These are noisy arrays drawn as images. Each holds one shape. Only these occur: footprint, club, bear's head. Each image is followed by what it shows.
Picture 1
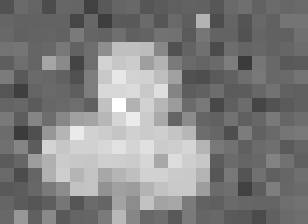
club
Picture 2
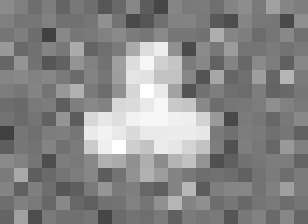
club
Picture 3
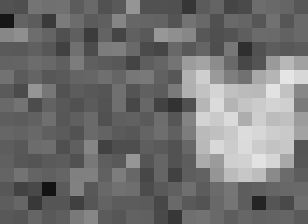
bear's head
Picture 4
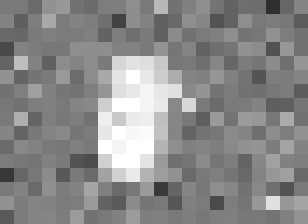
footprint
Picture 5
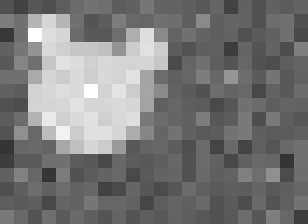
bear's head
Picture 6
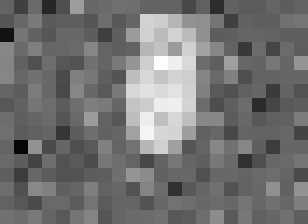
footprint
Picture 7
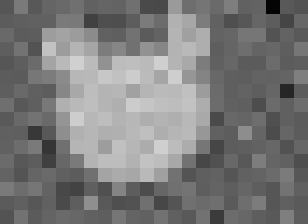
bear's head
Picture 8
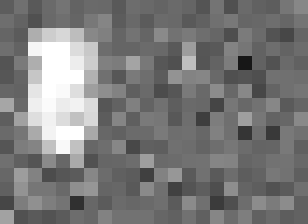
footprint
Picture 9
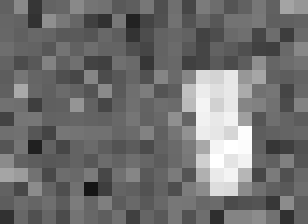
footprint
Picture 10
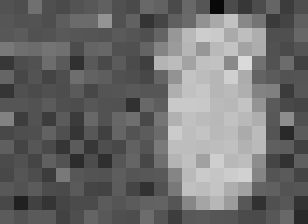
footprint
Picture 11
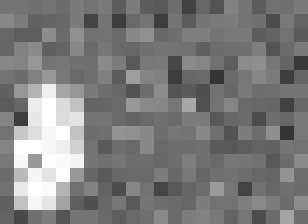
footprint
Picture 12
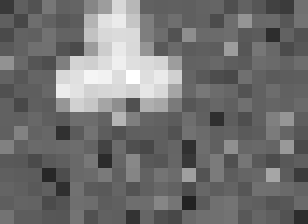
club
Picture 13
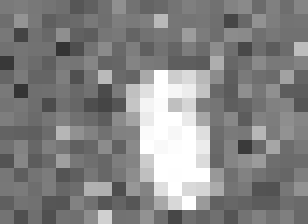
footprint
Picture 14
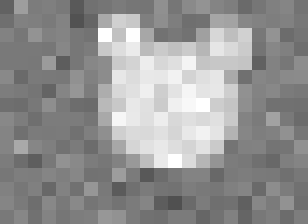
bear's head
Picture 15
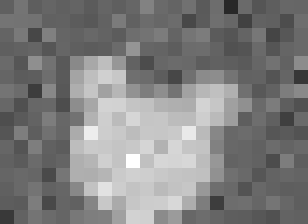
bear's head
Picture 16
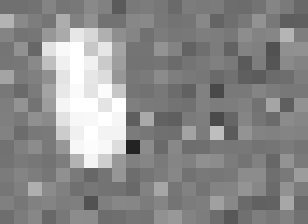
footprint
